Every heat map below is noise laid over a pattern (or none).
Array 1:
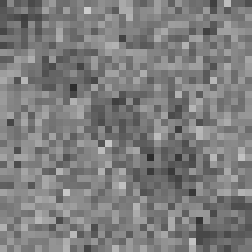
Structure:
blocks along the diagonal
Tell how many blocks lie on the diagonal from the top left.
5
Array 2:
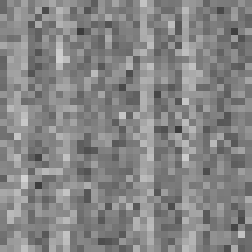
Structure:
bands of columns
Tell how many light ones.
4
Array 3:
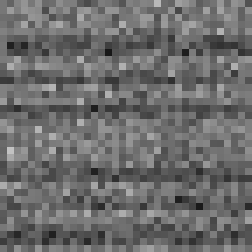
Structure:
bands of rows
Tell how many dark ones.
6
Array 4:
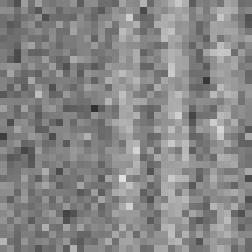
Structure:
bands of columns
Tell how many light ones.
3
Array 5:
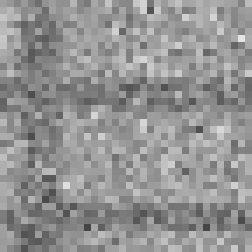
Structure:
bands of rows crossing bands of columns
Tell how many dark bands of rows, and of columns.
2 and 1
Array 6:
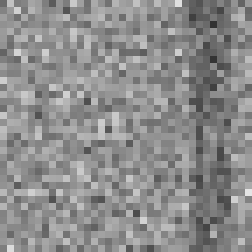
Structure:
one band of columns
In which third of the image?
right
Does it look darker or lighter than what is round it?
darker
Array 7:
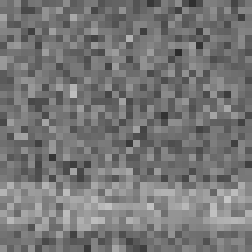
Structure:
one band of rows
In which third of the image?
bottom
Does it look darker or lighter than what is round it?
lighter
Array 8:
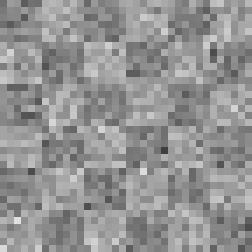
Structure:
a checkerboard
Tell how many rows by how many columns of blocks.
6 by 6
